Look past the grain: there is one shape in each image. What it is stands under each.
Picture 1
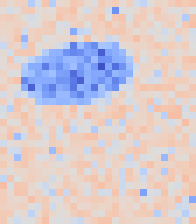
ellipse
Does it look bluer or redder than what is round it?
bluer
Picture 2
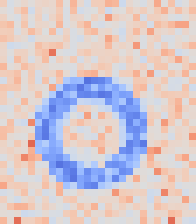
ring
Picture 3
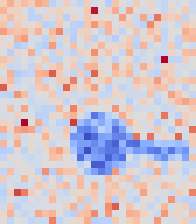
lollipop
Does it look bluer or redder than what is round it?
bluer
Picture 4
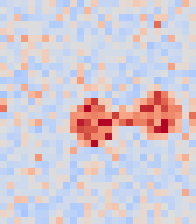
dumbbell
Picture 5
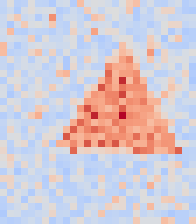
triangle
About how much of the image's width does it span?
two thirds
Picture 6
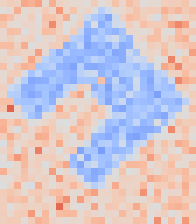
square with a notch
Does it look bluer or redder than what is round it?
bluer
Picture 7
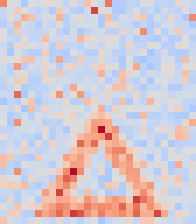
triangle frame
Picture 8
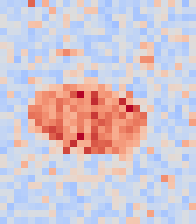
ellipse
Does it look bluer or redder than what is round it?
redder
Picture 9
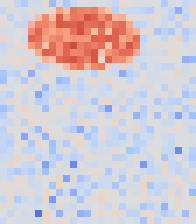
ellipse
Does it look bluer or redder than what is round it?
redder
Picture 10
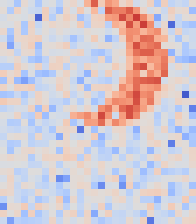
crescent
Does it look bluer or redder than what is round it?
redder
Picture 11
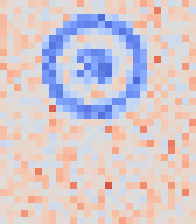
bullseye
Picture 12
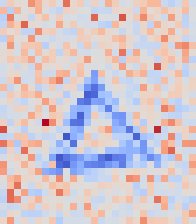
triangle frame
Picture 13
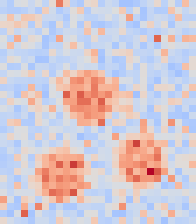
three dots
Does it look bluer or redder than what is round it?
redder
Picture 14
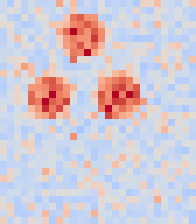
three dots
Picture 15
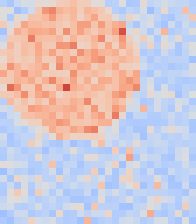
disc
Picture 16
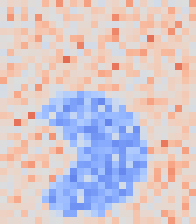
disc with a wedge cut out
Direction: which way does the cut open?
left
